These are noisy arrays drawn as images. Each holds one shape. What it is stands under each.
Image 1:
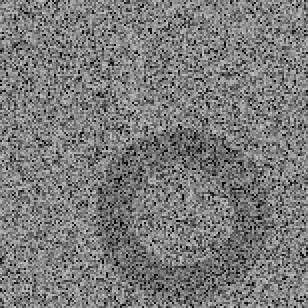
dark ring
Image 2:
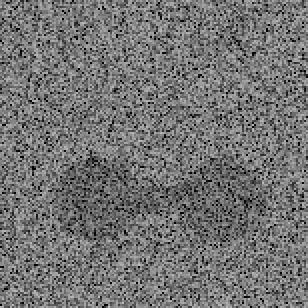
dark dumbbell
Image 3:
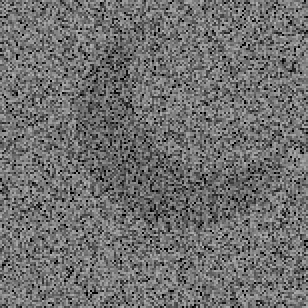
dark crescent
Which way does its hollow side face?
up and right
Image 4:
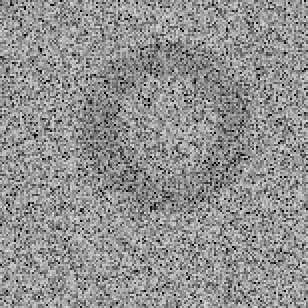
dark ring
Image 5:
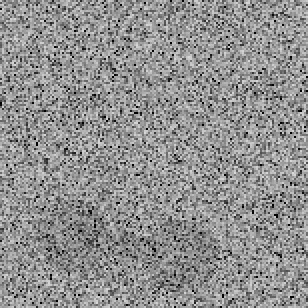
dark dumbbell
